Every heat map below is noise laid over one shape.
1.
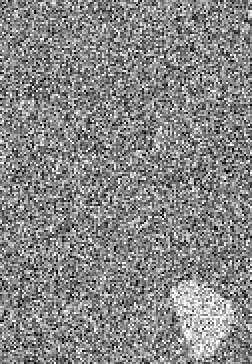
cloud
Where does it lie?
bottom right
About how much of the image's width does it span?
a quarter
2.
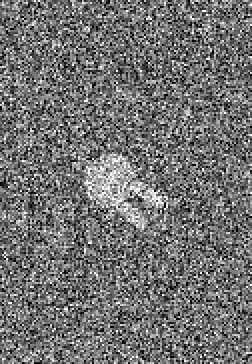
rabbit's head
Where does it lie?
centre
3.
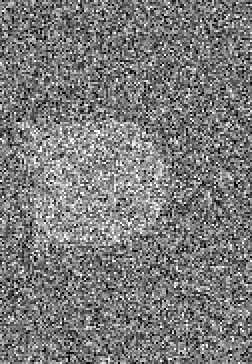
ghost
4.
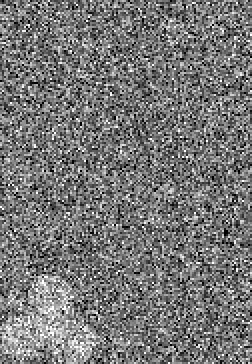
club
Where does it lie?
bottom left
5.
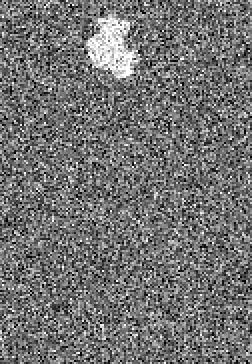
car
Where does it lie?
top middle
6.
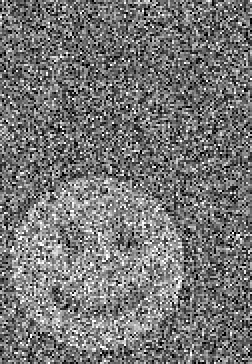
smiling face
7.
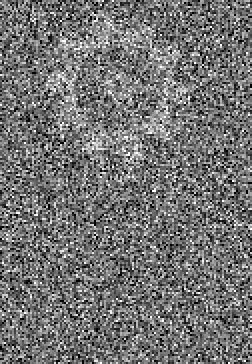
gear
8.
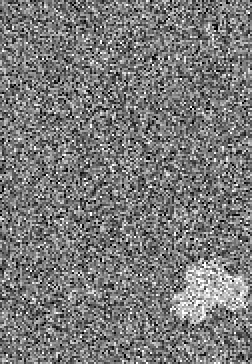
car
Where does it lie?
bottom right
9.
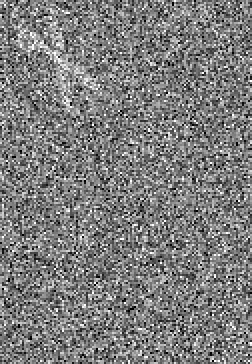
pair of scissors
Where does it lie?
top left
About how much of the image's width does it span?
a third
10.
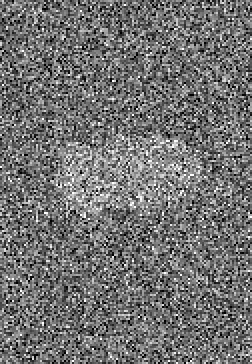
footprint
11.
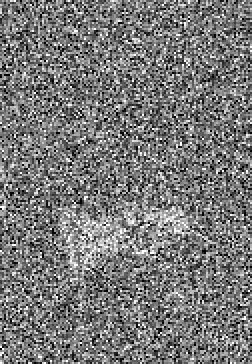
chess bishop
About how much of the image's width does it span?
half
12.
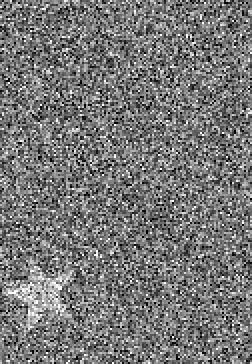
star
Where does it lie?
bottom left
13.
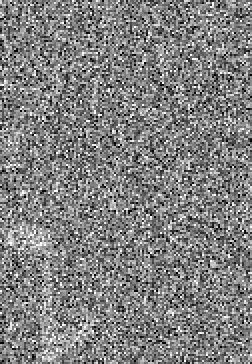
musical note
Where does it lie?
bottom left
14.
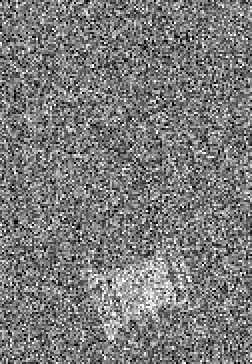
chess rook
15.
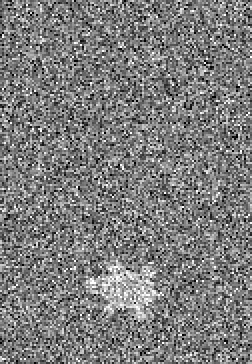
turtle
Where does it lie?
bottom middle
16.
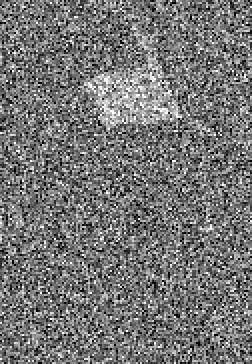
flag
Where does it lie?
top middle
